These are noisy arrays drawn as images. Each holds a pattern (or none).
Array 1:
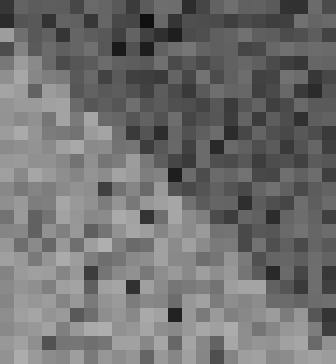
a sharp edge
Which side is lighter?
bottom left
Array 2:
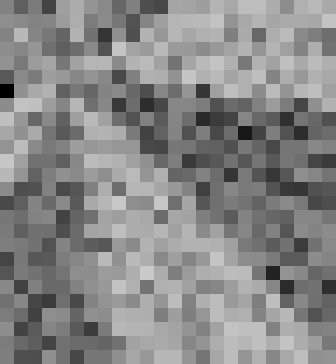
spokes from one point
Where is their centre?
top left
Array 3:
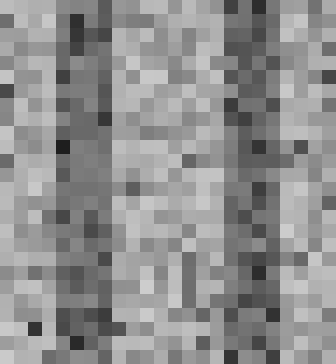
vertical stripes
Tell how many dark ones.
2
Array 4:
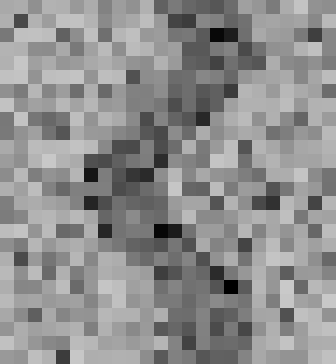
a wavy band
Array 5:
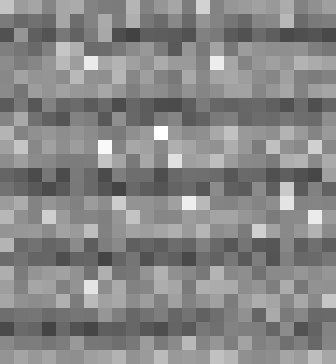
horizontal stripes
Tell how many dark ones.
5
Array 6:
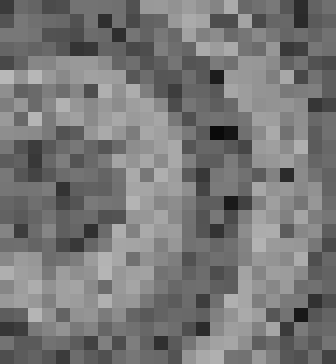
rings round one point
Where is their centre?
middle left
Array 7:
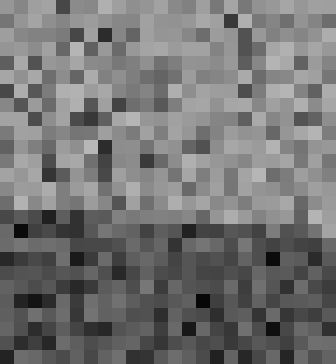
a sharp edge
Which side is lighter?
top
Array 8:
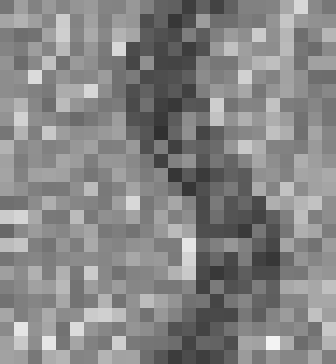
a wavy band
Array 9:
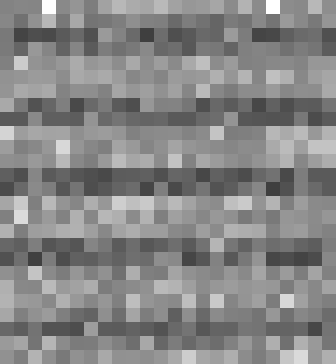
horizontal stripes
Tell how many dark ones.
5
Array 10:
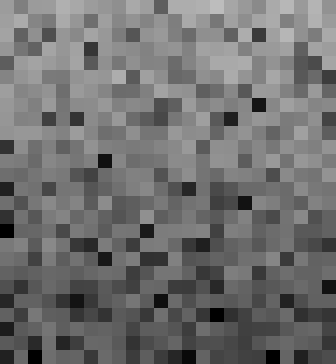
a smooth slope
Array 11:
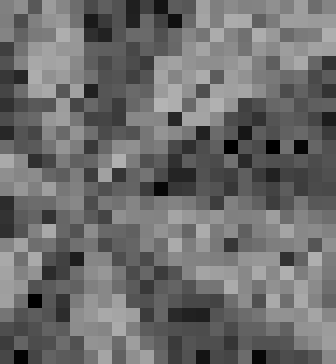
spokes from one point
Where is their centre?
middle left
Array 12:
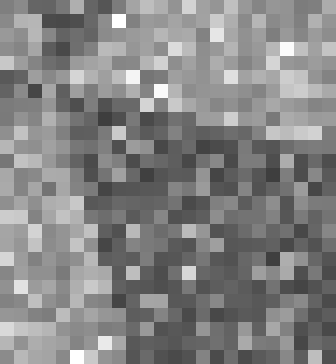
spokes from one point
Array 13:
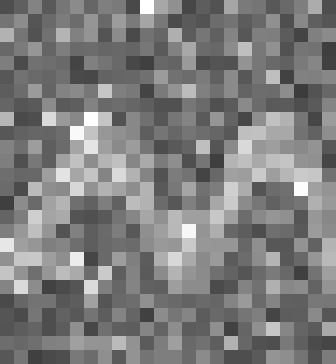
a wavy band
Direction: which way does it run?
left to right
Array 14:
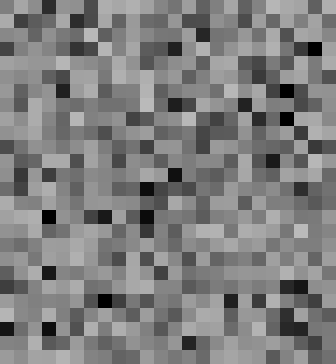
only noise
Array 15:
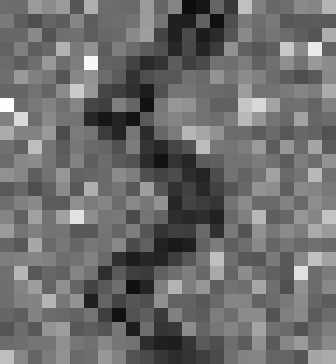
a wavy band
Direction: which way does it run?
top to bottom
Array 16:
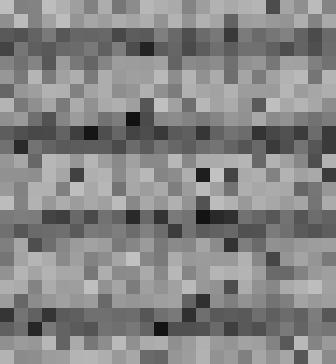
horizontal stripes
